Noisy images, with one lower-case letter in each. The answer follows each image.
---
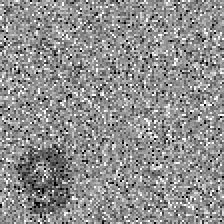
g
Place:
bottom left
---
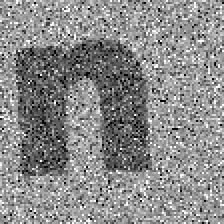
n
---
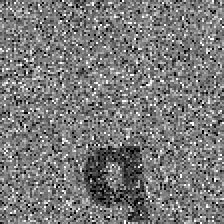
q
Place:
bottom middle
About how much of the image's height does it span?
a third
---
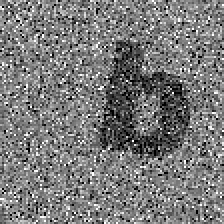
b
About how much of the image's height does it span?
half
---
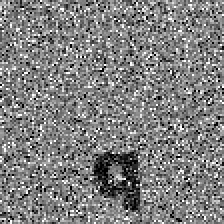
q
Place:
bottom middle
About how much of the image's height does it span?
a quarter
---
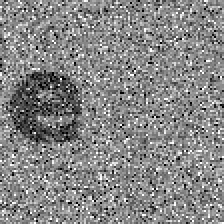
e
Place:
middle left
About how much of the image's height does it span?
a third
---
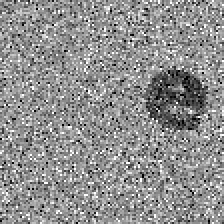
e
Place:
middle right
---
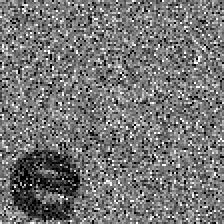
e
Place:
bottom left
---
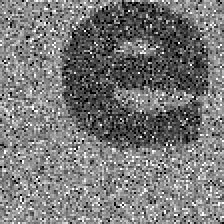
e
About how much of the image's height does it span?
two thirds
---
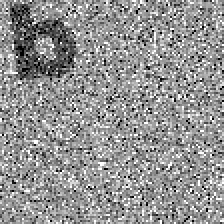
b
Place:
top left
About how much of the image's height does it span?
a third
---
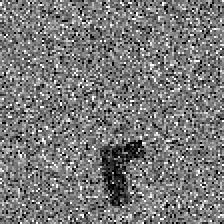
r
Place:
bottom middle
